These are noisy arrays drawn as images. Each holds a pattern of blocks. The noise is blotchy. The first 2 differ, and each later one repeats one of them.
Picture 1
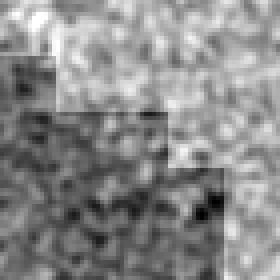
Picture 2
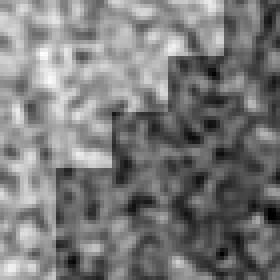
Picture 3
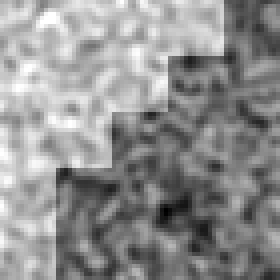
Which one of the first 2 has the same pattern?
2
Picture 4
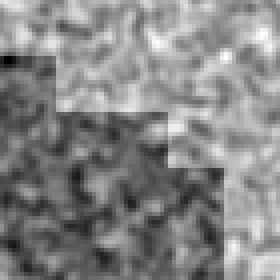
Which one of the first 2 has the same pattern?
1
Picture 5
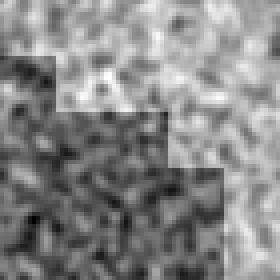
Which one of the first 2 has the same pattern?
1
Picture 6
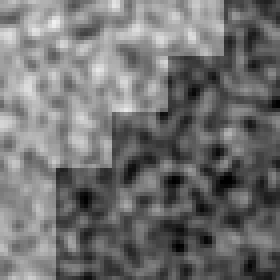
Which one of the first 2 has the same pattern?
2
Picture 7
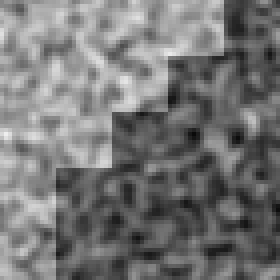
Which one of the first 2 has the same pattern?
2
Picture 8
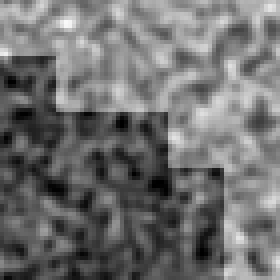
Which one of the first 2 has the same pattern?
1
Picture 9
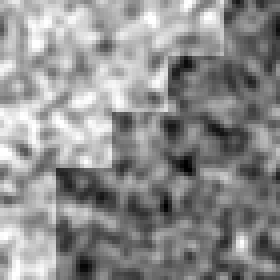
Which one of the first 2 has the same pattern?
2
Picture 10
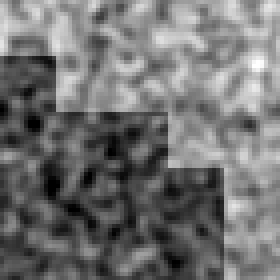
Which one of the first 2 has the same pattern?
1
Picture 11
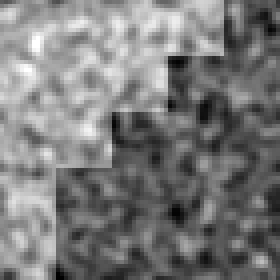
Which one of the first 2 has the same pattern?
2
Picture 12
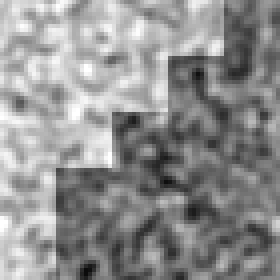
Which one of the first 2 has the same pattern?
2
